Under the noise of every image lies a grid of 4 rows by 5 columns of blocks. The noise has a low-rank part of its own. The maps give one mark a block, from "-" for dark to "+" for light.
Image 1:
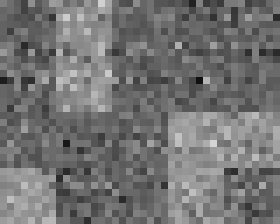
- + - - -
- + - - -
- - - + +
+ - - + -
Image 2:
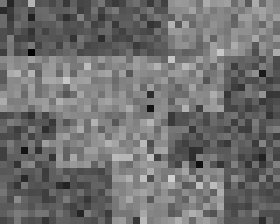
- - - + +
+ + + + -
- + + - -
- - + + -
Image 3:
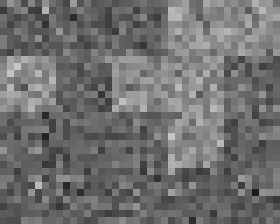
- - - + +
+ - + + -
- - - + -
- - - - -
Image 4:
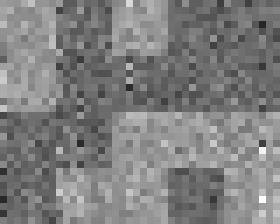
+ - + - -
+ - - - -
- - + + +
- + + - +
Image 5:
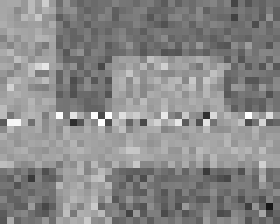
+ - - - -
+ - + + -
+ + + + +
- + - - -
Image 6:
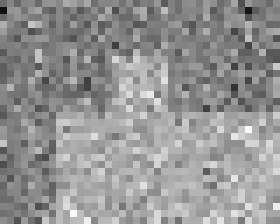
- - - - -
- - + - -
- + + + +
- + + + +
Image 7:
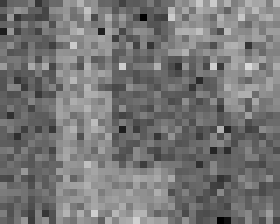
- + - + +
- + - - +
- + - - -
- + + - -
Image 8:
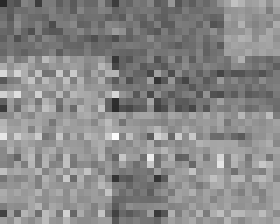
- - - - +
+ + - - -
+ + + + +
+ + - + +
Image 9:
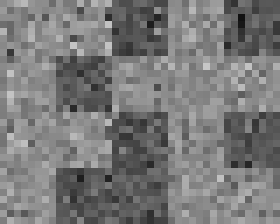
+ + - + -
+ - + + +
+ + - + -
+ - - + +
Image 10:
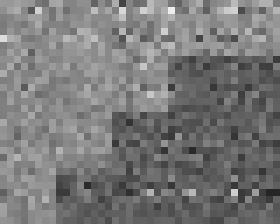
+ + + + +
+ + + - -
+ + - - -
+ - - - -
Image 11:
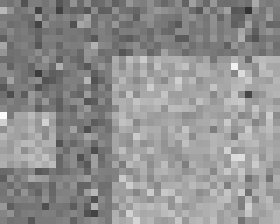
- - - - -
- - + + +
+ - + + +
- - + + +
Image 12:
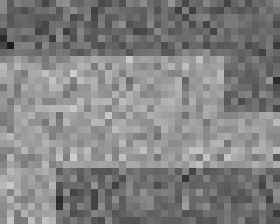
- - - - -
+ + + + -
+ + + + +
+ - - - -
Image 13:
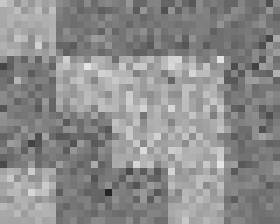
+ - - - -
- + + + -
- - + + -
+ - - + -
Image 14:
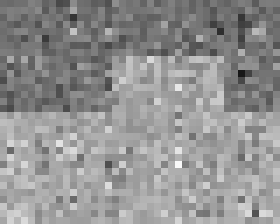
- - - - -
- - + + -
+ + + + +
+ + + + +
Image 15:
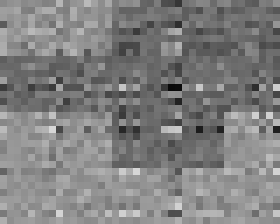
+ + - - -
- - - - -
+ + - - +
+ + + + +
